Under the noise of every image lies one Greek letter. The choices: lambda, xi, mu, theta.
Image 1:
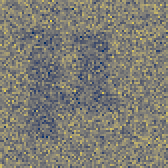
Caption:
dark mu
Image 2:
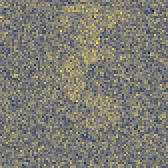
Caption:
light xi
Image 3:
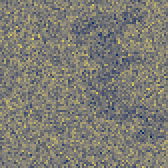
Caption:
dark xi
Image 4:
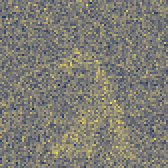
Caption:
light lambda
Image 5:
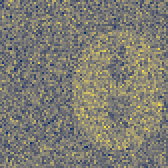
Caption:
light theta
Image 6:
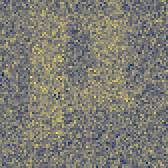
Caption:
light mu
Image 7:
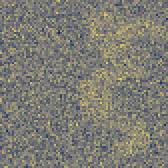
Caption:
light xi
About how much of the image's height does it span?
nearly all
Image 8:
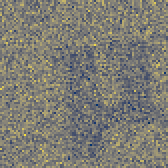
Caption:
dark mu
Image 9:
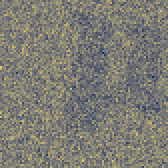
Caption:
dark mu
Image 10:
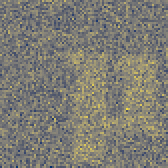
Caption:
light mu
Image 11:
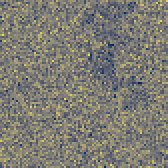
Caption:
dark xi
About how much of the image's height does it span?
two thirds
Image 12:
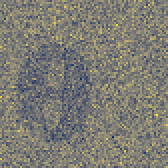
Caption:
dark theta
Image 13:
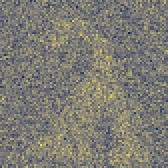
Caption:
light lambda
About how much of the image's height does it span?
nearly all
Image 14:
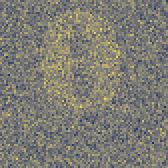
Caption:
light theta
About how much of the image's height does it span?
two thirds
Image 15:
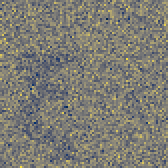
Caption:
dark xi
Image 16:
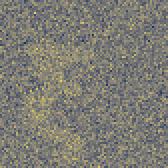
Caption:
light xi
